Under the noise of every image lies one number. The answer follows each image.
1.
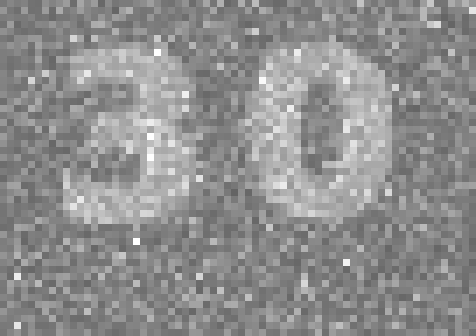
30
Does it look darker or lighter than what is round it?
lighter
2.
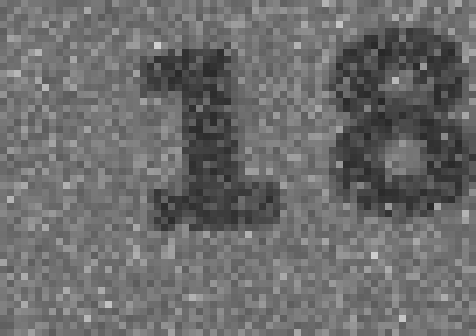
18
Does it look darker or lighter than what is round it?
darker
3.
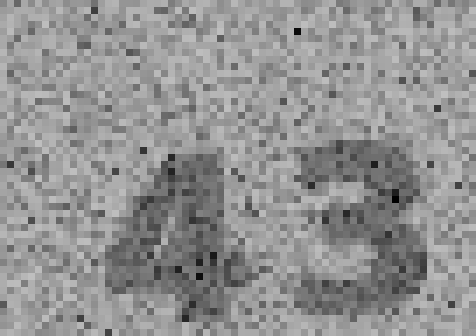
43
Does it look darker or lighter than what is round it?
darker
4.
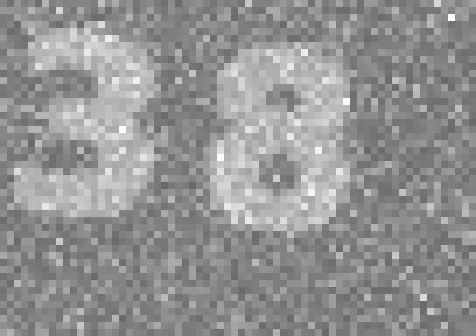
38
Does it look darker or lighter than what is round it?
lighter
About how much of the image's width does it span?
two thirds
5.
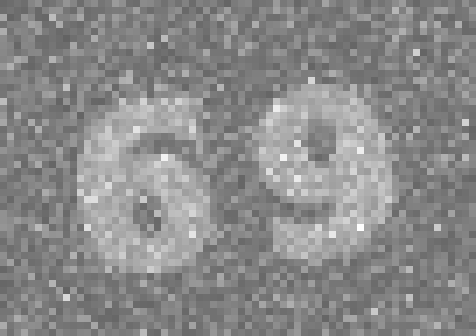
69
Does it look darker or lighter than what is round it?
lighter
